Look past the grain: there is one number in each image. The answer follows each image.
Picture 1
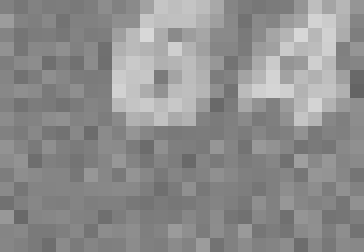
64
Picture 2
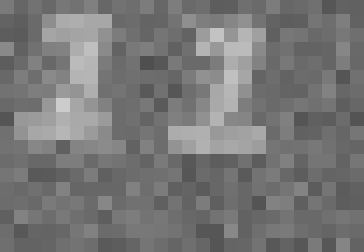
11
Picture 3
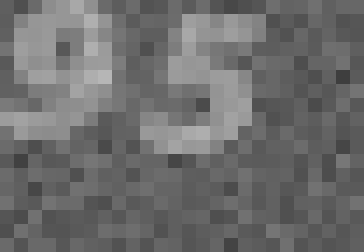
95
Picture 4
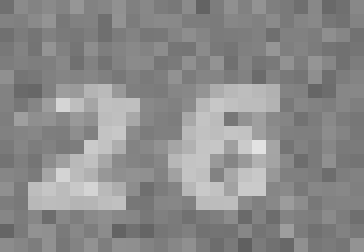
26
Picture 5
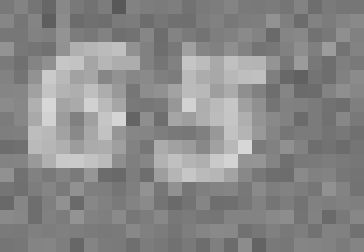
65
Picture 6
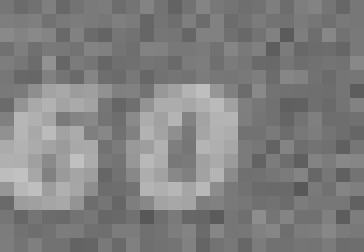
60
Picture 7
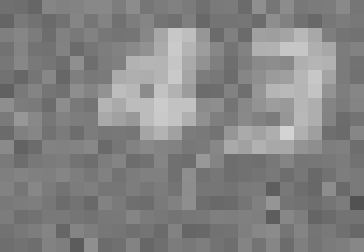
43
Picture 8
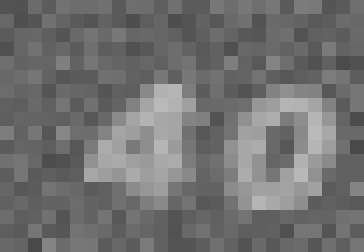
40
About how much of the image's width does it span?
two thirds
